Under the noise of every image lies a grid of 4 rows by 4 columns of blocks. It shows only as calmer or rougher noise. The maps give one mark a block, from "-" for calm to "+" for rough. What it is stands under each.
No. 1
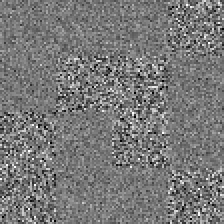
- - - +
- + + -
+ - + -
+ - - +
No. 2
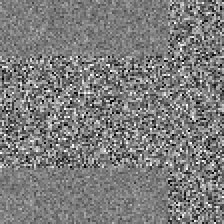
- - - +
+ + + +
+ + + +
- - - +
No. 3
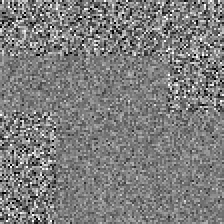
+ + + +
- - - +
+ - - -
+ - - -
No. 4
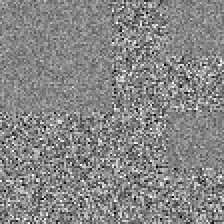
- - + -
- - + +
+ + + -
+ + + +
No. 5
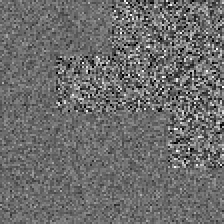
- - + +
- + + +
- - - +
- - - -
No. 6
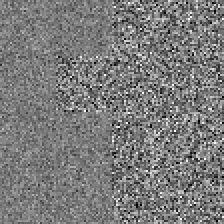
- - + +
- + + +
- - + +
- - + +
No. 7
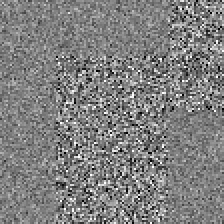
- - - +
- + + +
- + + -
- + + -
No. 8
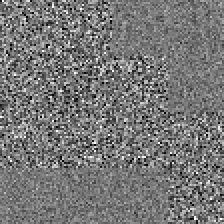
+ + - -
+ + + -
+ + + +
- - - +
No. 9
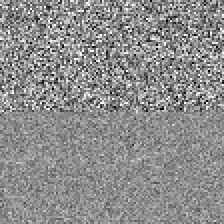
+ + + +
+ + + +
- - - -
- - - -
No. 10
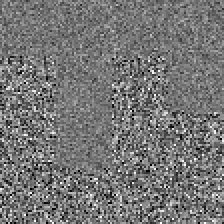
- - - -
+ - + -
+ - + +
+ + + +
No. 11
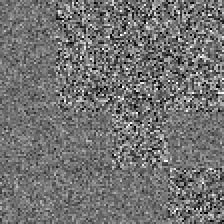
- + + +
- + + +
- - + -
- - - +
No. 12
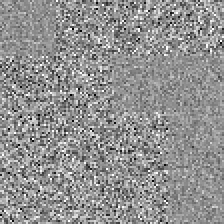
- + + +
+ + - -
+ + + -
+ + + -
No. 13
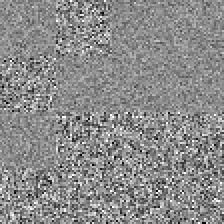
- + - -
+ - - -
- + + +
+ + + +
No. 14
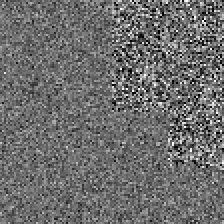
- - + +
- - + +
- - - +
- - - -
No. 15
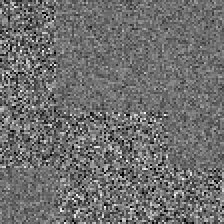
+ - - -
+ - - -
+ + + -
- + + +
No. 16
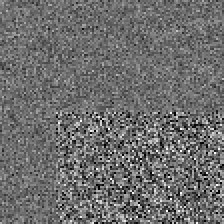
- - - -
- - - -
- + + +
- + + +
